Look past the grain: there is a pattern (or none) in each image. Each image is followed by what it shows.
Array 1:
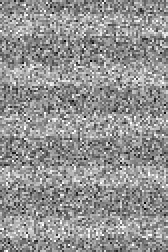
horizontal stripes
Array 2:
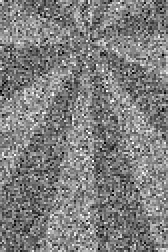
spokes from one point
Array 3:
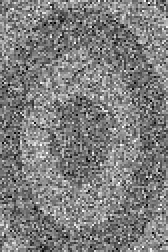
rings round one point
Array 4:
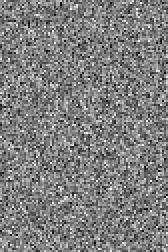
only noise
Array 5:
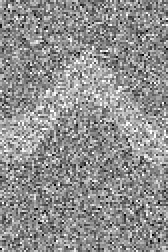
a wavy band
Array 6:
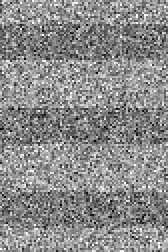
horizontal stripes
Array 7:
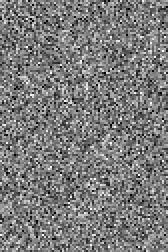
only noise
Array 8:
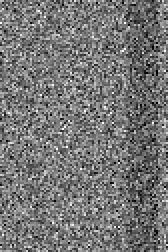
one vertical stripe
